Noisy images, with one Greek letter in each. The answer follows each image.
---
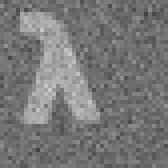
lambda
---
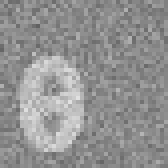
theta
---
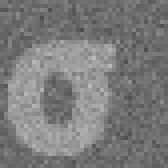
sigma
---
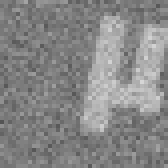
mu
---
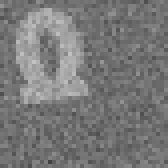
omega
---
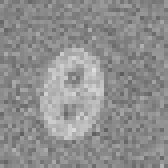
theta
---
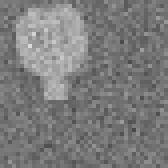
phi
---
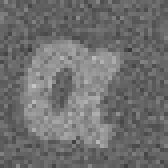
alpha
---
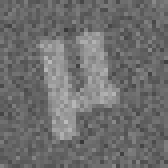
mu
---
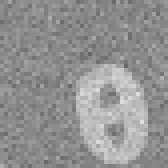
theta
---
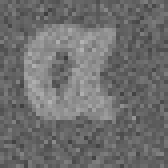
alpha
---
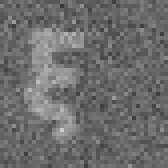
xi
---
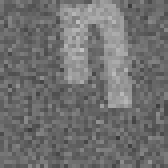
eta
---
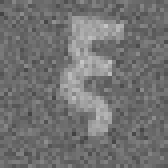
xi
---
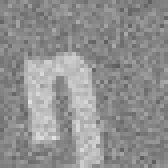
eta
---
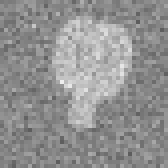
phi
